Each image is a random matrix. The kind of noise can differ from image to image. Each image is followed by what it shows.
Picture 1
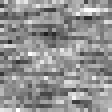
streaked along the rows
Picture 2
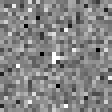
heavy tails
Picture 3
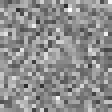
independent entries
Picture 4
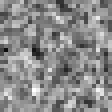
blotchy
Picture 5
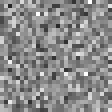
low rank plus noise
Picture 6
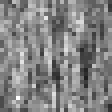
streaked along the columns
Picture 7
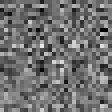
low rank plus noise
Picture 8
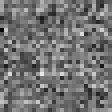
low rank plus noise
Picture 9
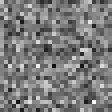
low rank plus noise
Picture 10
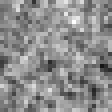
blotchy
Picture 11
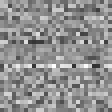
rows of uneven size
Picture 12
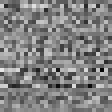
rows of uneven size
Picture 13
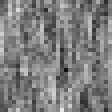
streaked along the columns
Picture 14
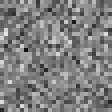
independent entries
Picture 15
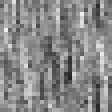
streaked along the columns
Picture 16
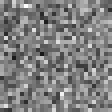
independent entries
